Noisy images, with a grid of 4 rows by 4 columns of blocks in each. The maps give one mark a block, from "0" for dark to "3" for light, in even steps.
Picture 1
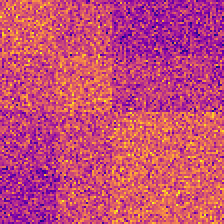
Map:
3 2 0 0
2 3 1 1
1 2 3 3
0 2 3 3
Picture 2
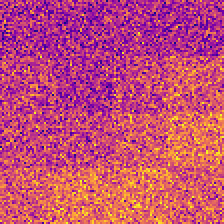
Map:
0 0 0 0
1 0 1 2
1 1 2 3
2 3 3 2
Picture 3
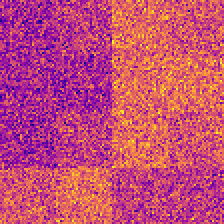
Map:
0 1 3 2
0 0 3 3
0 1 3 2
2 3 1 1
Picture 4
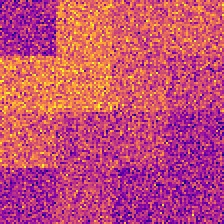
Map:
0 3 2 2
3 3 2 1
2 1 1 0
0 1 0 0
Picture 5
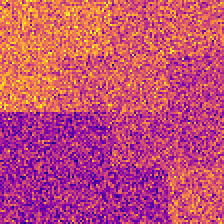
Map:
3 3 2 2
3 2 2 1
0 0 1 1
0 0 0 2
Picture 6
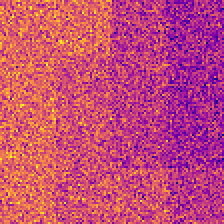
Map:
3 3 1 0
3 2 1 0
3 2 1 0
3 2 2 1
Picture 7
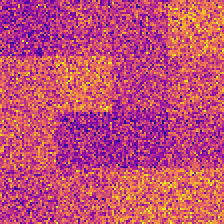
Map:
0 1 1 3
2 3 1 2
2 0 0 1
1 2 3 3
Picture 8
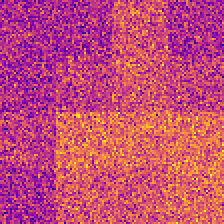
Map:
0 0 2 0
0 1 2 1
1 3 3 3
0 2 2 3
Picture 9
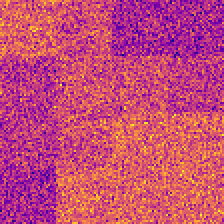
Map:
3 2 0 0
1 2 2 1
1 2 3 3
0 3 3 3
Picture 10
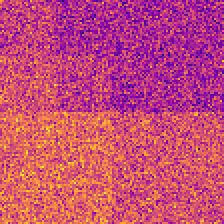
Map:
1 0 0 0
2 1 0 0
3 3 2 2
3 3 2 2
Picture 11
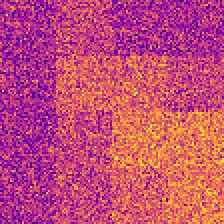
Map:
0 1 0 0
0 2 2 1
0 1 3 3
0 1 2 3
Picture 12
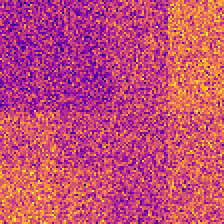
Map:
0 0 1 3
0 0 1 3
2 1 1 2
3 2 1 2
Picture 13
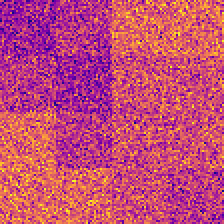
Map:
0 1 3 3
1 0 2 2
3 1 2 2
3 3 2 1
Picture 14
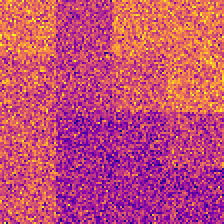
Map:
3 1 3 3
2 1 2 3
2 0 0 1
2 0 0 0
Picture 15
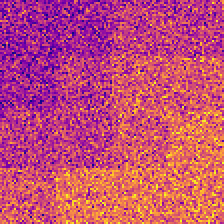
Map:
0 0 1 1
0 1 2 2
1 1 2 3
2 3 3 3
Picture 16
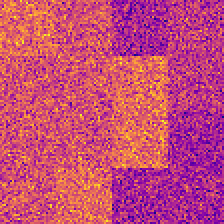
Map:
3 2 0 1
2 2 3 1
2 2 3 0
2 3 0 0
